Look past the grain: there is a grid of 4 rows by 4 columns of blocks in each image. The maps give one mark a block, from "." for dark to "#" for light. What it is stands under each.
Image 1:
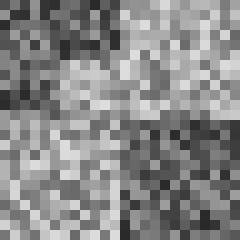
. . # #
. # # #
# # . .
# # . .
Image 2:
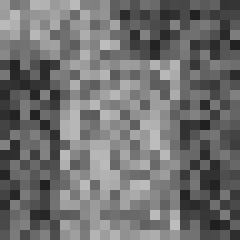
# # . .
. # # .
. # # .
. # # .
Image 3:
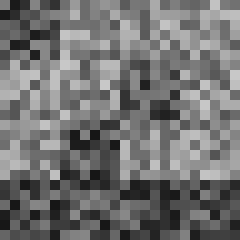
. # # #
# # . #
# . # #
. . . .
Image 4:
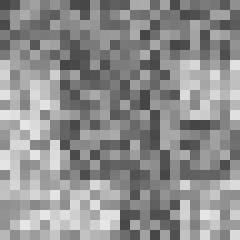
. . . .
# . . #
# . . .
# # . #
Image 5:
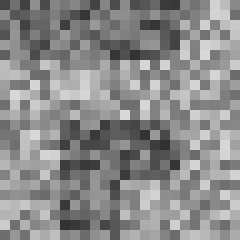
. . . #
# # # #
# . . #
# . # #
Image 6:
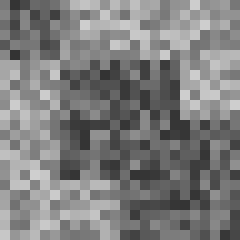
. # # #
# . . #
# . . .
# # . .
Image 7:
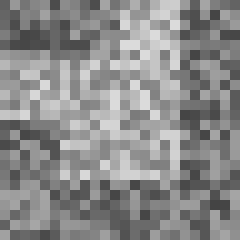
. . # .
# # # .
. # # .
. . . .
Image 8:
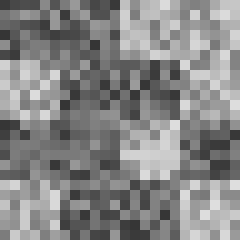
. . # #
# . . #
. . # .
# . . #
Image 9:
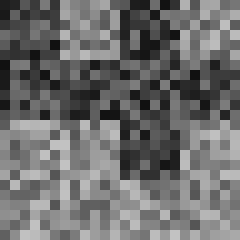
. # . #
. . . .
# # . #
# # # #
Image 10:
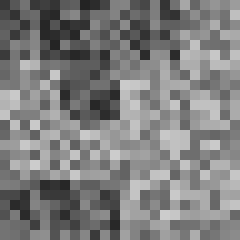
. . . #
# . # #
# # # #
. . # #
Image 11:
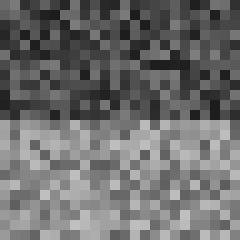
. . . .
. . . .
# # # #
# # # #
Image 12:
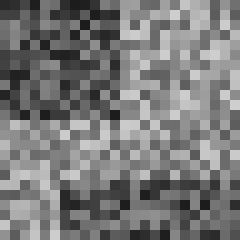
. . # #
. . # #
# # # #
# . . .
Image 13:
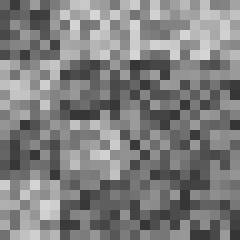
. # # #
# . . .
. # . .
# . . .
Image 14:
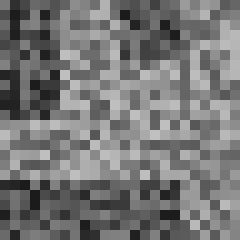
. # . #
. # # #
# # # #
. . . #
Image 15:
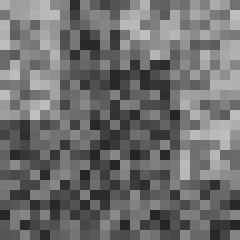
# . # #
# . . #
. . . #
. . . .
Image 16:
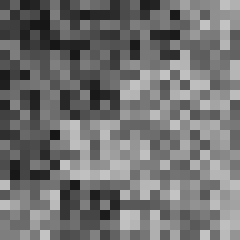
. . . #
. . # #
. # # #
# . # #
